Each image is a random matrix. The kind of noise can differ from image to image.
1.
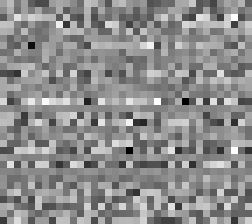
rows of uneven size
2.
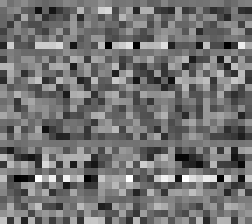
rows of uneven size
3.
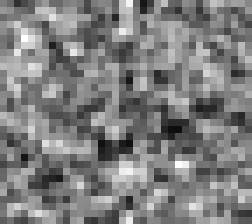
blotchy
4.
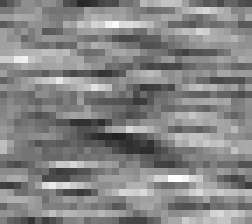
streaked along the rows
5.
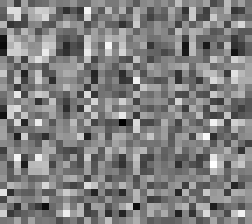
low rank plus noise
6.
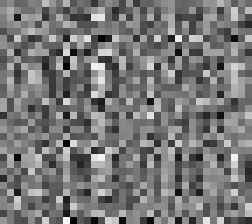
low rank plus noise
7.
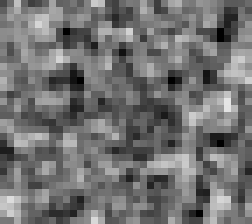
blotchy
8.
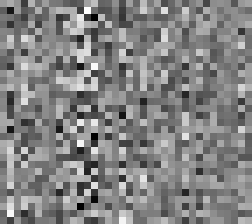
columns of uneven size
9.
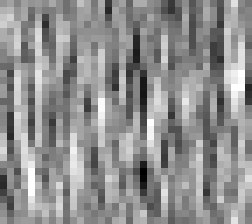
streaked along the columns
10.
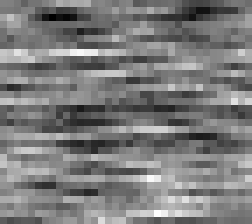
streaked along the rows
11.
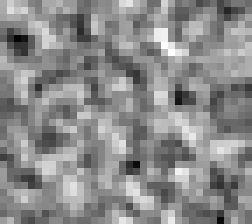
blotchy
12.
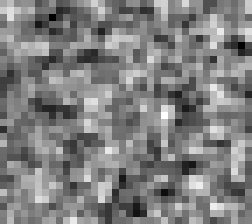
blotchy
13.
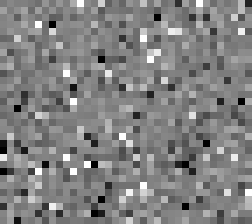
heavy tails
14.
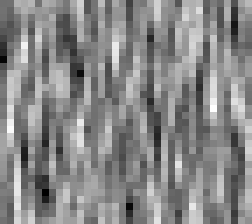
streaked along the columns
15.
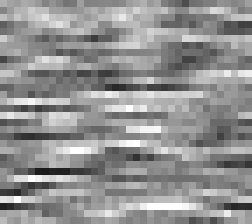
streaked along the rows
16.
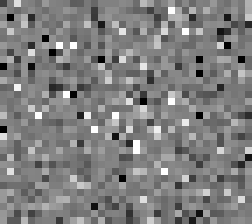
heavy tails
